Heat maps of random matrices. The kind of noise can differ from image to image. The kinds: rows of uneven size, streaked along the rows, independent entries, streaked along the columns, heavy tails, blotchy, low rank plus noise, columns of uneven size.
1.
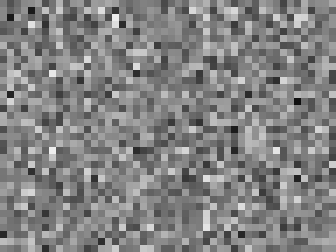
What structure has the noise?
low rank plus noise
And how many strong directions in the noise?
five to eight
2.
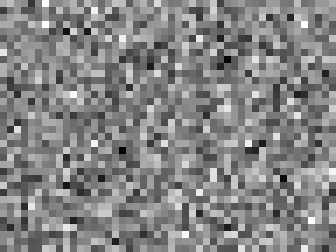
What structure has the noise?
independent entries
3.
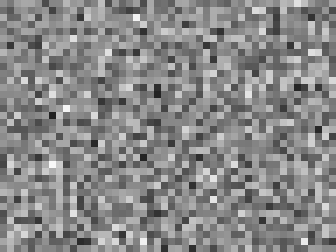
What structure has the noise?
independent entries
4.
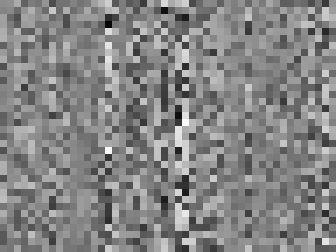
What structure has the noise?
columns of uneven size
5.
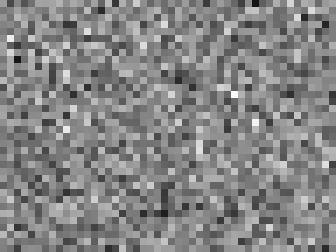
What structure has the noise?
independent entries
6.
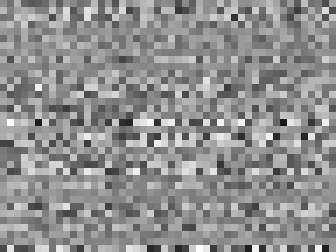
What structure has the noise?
rows of uneven size
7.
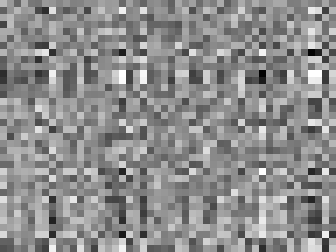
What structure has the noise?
low rank plus noise
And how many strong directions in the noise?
one
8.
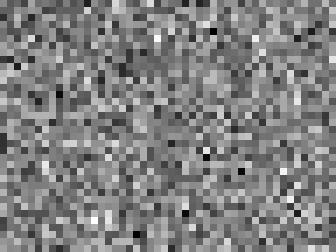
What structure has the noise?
independent entries
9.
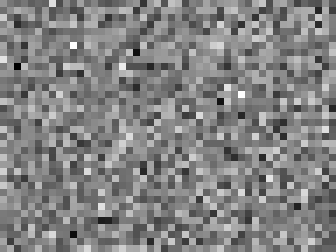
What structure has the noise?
independent entries
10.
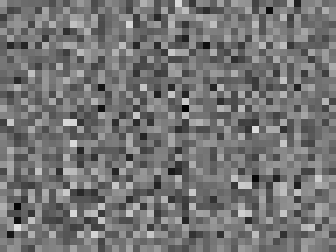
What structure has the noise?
low rank plus noise
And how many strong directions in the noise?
five to eight
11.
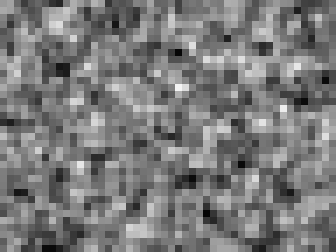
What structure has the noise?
blotchy
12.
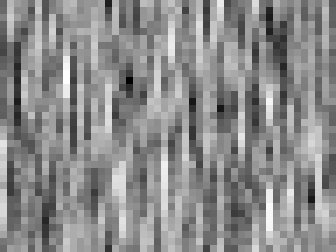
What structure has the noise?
streaked along the columns
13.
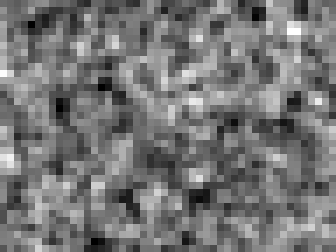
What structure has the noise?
blotchy
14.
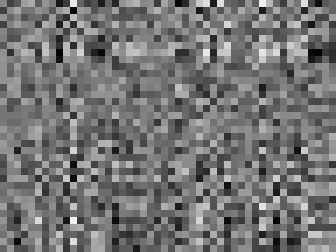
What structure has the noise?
low rank plus noise
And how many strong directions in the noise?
two
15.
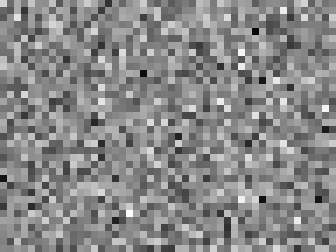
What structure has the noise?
independent entries
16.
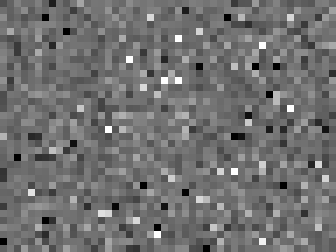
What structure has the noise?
heavy tails
